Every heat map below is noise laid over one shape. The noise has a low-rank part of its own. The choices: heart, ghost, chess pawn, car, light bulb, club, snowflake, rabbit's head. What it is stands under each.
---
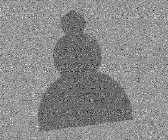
chess pawn
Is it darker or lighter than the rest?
darker
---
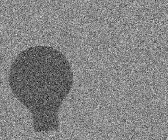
light bulb
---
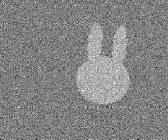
rabbit's head
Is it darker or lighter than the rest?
lighter
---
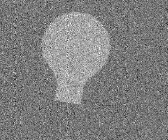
light bulb
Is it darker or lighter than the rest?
lighter
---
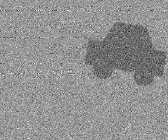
car
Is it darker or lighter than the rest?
darker
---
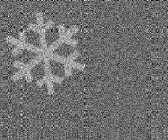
snowflake
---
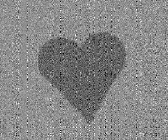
heart
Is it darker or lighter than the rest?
darker
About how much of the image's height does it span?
two thirds
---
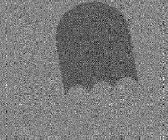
ghost
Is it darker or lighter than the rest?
darker
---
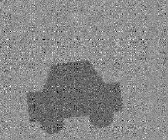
car
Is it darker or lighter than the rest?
darker
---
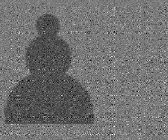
chess pawn
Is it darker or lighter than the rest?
darker
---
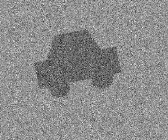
car
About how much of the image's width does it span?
half
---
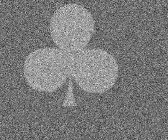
club
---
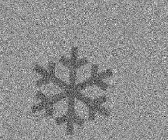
snowflake
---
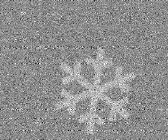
snowflake
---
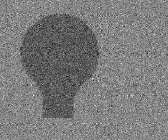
light bulb
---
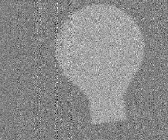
light bulb
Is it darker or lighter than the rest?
lighter
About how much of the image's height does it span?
nearly all
